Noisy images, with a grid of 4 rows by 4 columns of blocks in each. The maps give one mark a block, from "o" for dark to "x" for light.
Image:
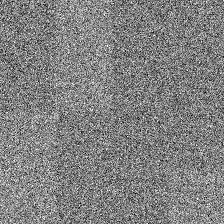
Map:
o x o o
o x o o
x o o o
x o o x
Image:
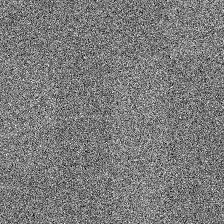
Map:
o o o x
x o x o
x o x o
o o x o
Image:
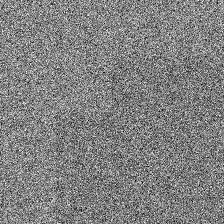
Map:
x x x x
x x o o
x o o o
x o o o
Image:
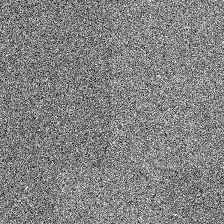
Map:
o o x x
o o x x
o o x x
o x x o
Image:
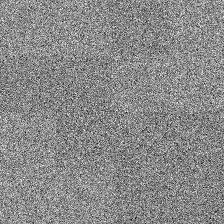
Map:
x x o x
o o x x
x o o o
x x o o
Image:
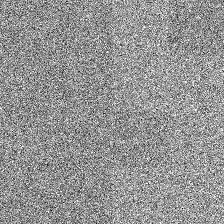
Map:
o o x o
o o x x
o o o x
o o x x
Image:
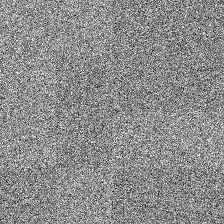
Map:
x x o o
x o o o
x o x x
o x o o
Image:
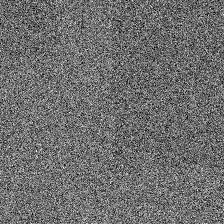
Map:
o x o o
x x o o
x x o o
x x x x
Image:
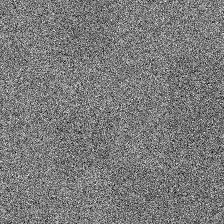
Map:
x o x x
x x x o
x o x o
x x o o
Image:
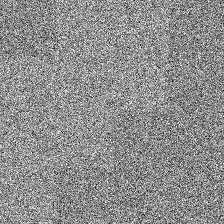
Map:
o x x o
x x x o
x x o o
x o o o
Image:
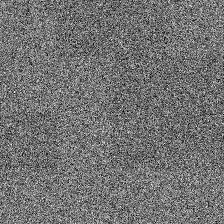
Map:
x o o x
x x o o
o x o o
x x x x
